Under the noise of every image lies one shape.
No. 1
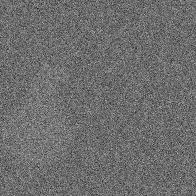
pear
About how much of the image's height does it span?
half
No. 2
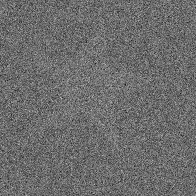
star
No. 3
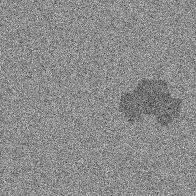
car
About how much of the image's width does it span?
a third
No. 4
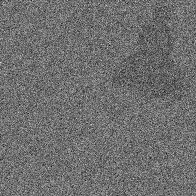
chess pawn
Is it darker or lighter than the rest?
darker
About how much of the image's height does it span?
half
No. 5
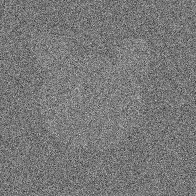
bear's head
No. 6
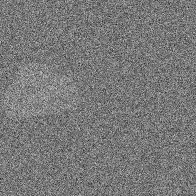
cloud
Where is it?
middle left
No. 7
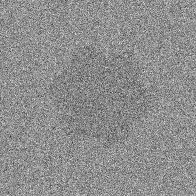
flower
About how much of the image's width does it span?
half
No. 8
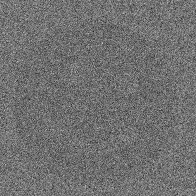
smiling face
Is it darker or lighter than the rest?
darker
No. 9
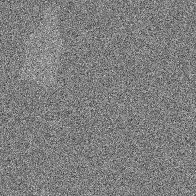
bottle
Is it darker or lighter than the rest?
lighter
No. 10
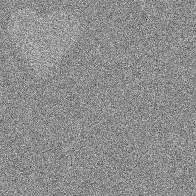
heart
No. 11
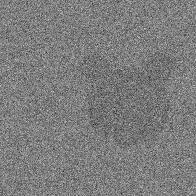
bear's head
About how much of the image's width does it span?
half
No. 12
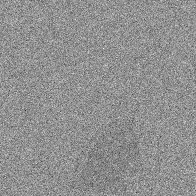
chess knight
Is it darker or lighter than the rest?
darker
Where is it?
bottom middle
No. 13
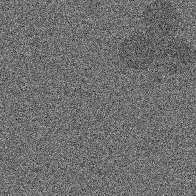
club
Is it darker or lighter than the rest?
darker
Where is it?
top right
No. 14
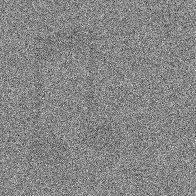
pair of musical notes
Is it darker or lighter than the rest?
darker
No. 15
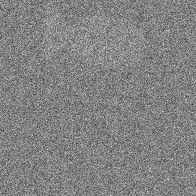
fish
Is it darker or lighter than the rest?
lighter
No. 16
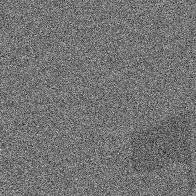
flag
